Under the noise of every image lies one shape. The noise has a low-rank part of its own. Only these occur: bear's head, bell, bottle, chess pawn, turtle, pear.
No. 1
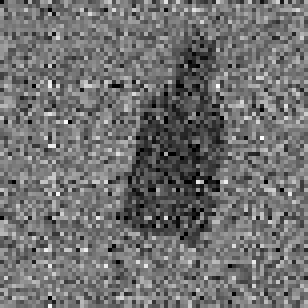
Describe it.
dark bottle
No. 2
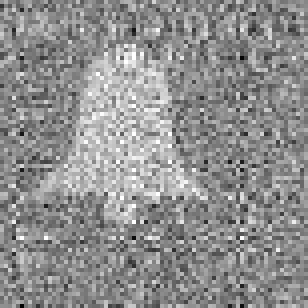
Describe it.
light bell
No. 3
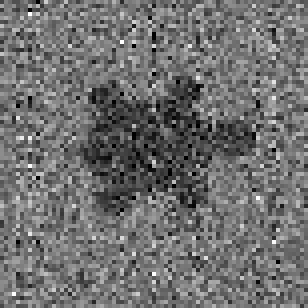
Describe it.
dark turtle
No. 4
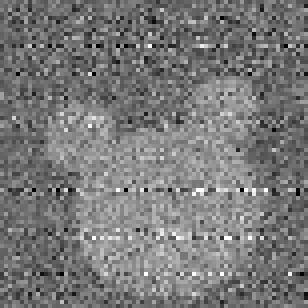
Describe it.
light bear's head
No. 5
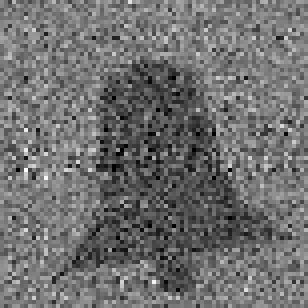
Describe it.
dark bell
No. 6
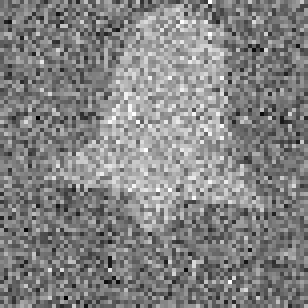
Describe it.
light bell
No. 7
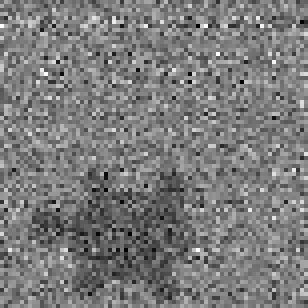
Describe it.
dark turtle
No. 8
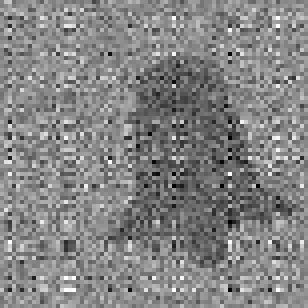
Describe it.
dark bell
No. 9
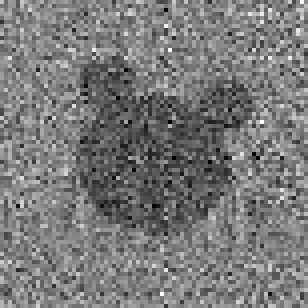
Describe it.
dark bear's head
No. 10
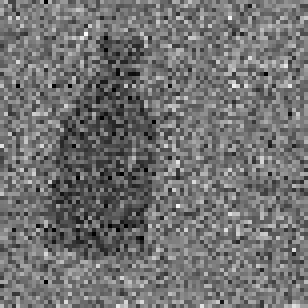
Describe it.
dark bottle
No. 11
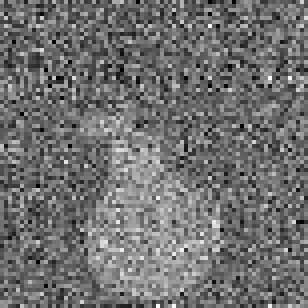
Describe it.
light pear
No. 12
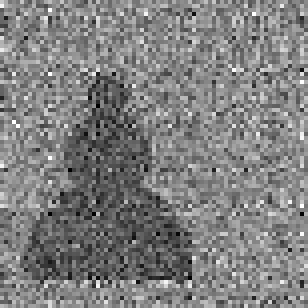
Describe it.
dark chess pawn
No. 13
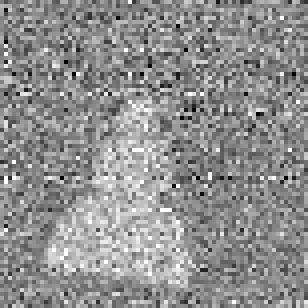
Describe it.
light chess pawn
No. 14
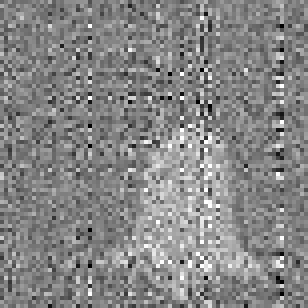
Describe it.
light bell
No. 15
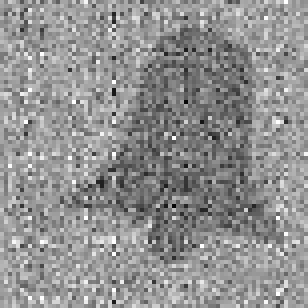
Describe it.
dark bell
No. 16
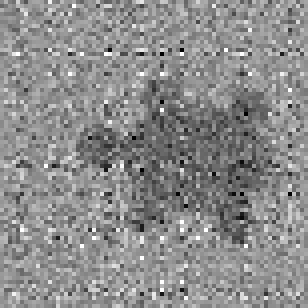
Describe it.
dark turtle
